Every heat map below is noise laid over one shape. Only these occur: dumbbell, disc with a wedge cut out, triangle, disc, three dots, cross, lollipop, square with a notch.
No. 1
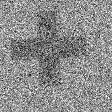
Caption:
dark cross
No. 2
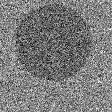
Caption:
dark disc
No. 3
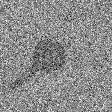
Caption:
dark lollipop
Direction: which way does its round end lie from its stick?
up and right
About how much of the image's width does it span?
half
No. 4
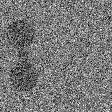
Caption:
dark dumbbell
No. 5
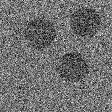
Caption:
dark three dots
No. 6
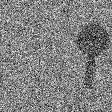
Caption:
dark lollipop
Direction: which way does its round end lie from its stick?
up
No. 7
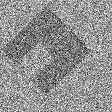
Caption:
dark square with a notch
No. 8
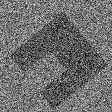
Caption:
dark square with a notch
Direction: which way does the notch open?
down and left
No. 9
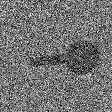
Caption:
dark lollipop
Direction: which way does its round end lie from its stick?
right
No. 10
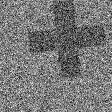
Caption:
dark cross
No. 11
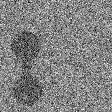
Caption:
dark dumbbell
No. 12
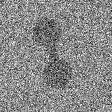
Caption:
dark dumbbell
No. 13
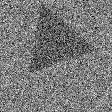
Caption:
dark triangle
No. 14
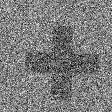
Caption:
dark cross
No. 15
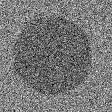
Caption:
dark disc
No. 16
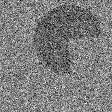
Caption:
dark disc with a wedge cut out
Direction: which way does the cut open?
down and right
